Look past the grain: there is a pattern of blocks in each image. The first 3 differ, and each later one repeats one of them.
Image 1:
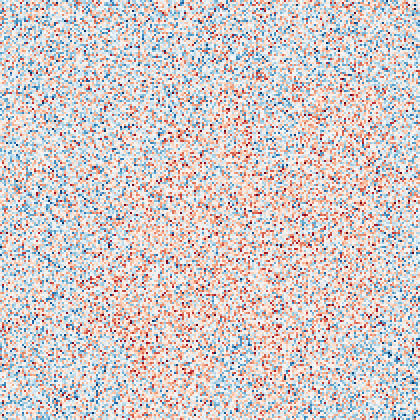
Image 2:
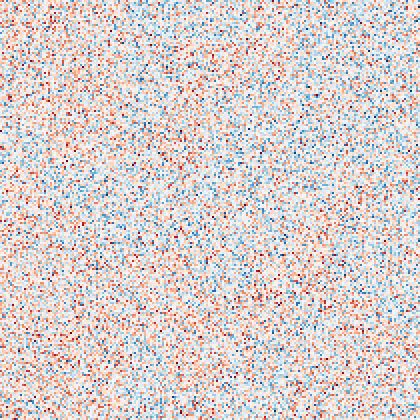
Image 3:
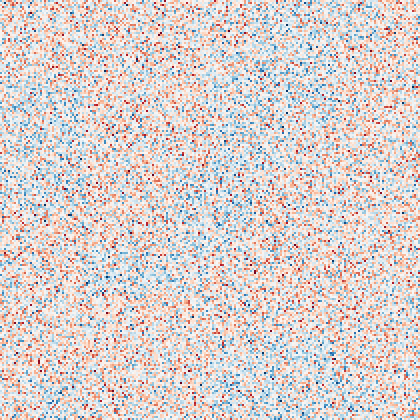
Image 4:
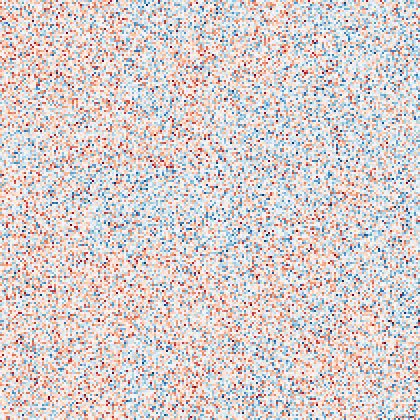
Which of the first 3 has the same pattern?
2
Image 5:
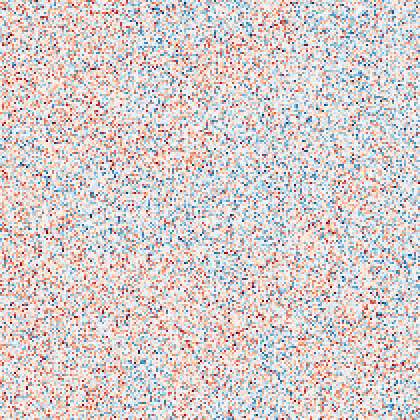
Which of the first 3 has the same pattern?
2
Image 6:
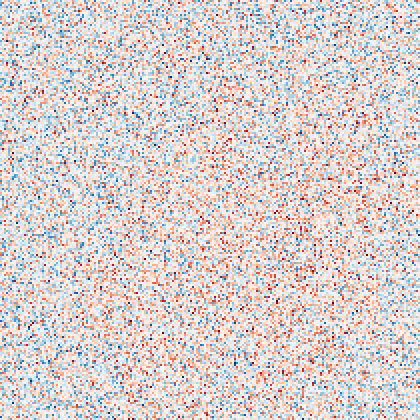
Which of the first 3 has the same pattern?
1
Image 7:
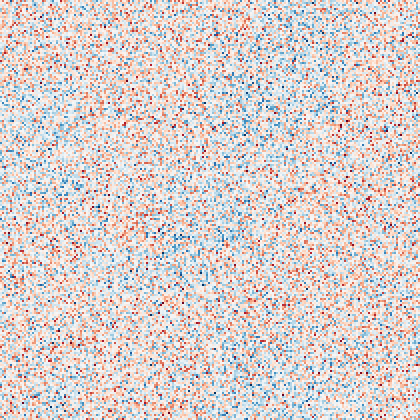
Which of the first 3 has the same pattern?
3
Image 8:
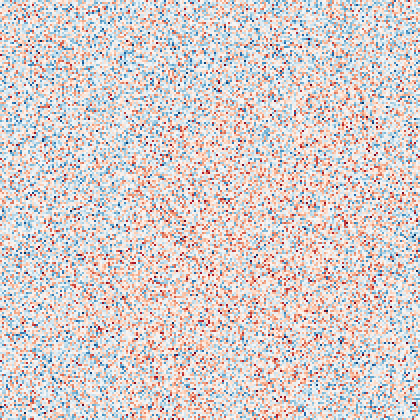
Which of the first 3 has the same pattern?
1
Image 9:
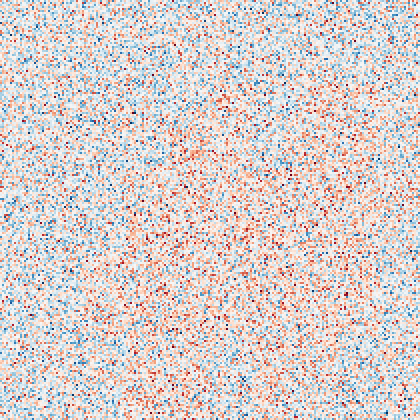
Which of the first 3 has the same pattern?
1
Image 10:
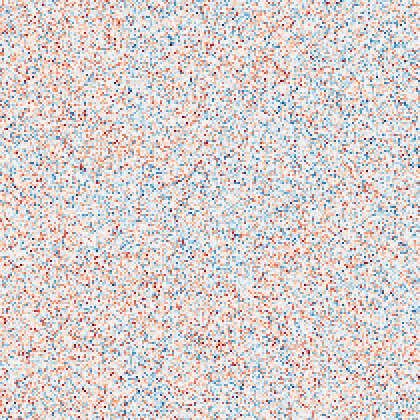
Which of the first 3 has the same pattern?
2
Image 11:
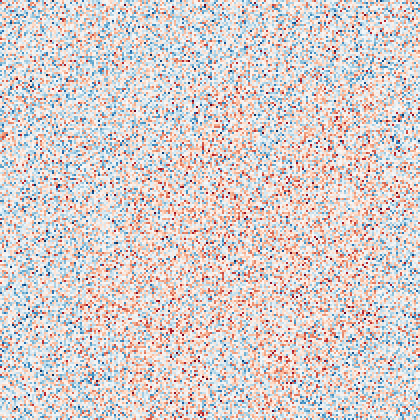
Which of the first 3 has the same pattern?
1
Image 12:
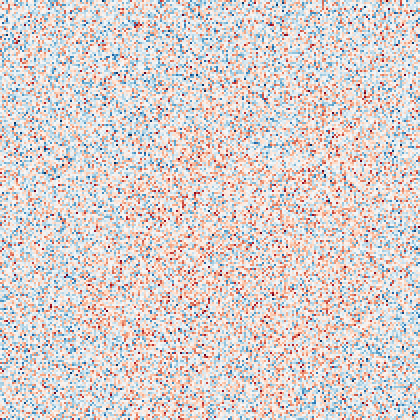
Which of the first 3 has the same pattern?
1
